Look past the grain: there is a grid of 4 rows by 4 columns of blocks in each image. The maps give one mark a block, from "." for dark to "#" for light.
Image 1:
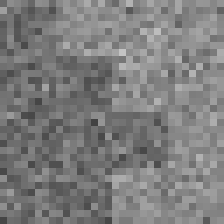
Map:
. # # #
. . # #
. . . #
. . # #
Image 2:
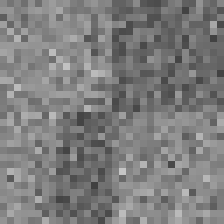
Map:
# # . .
# # . .
# . # #
# . # #
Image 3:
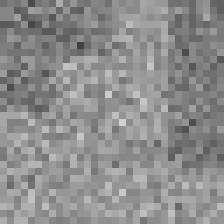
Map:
. . # .
. # # .
# # # .
# # # #
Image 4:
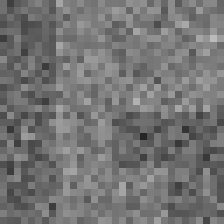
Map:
. # # #
. # # #
. # . .
. # # .
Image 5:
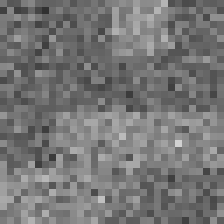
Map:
. . # .
. . . .
. # # #
# # . .
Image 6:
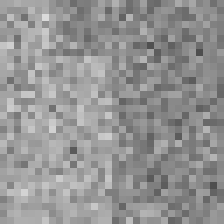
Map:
# . . .
# # . .
# # . .
# # . .
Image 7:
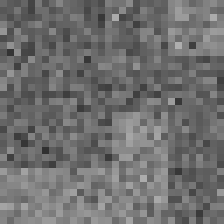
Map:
. . . #
. . . .
. . # .
# # # .
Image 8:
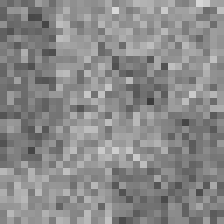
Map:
. # # #
. # . #
. # # .
# # . .
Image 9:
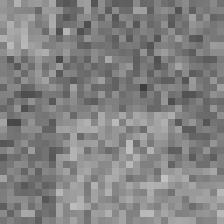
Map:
# . . .
. . . .
. # # .
. # # #
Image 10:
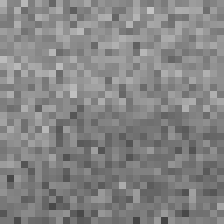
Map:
# # # #
# # # #
# . . .
. . . .
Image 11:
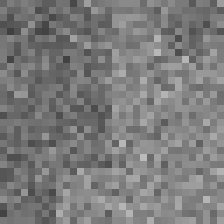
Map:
. . # .
. . # #
. . # #
. # # #
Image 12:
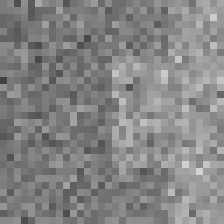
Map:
. . . #
. . # #
. . # #
. . . #
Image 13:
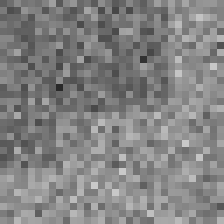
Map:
. . . #
. . . #
. # # #
# # # #
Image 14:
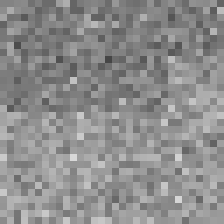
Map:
. . . .
. . . #
# # # #
# # # #
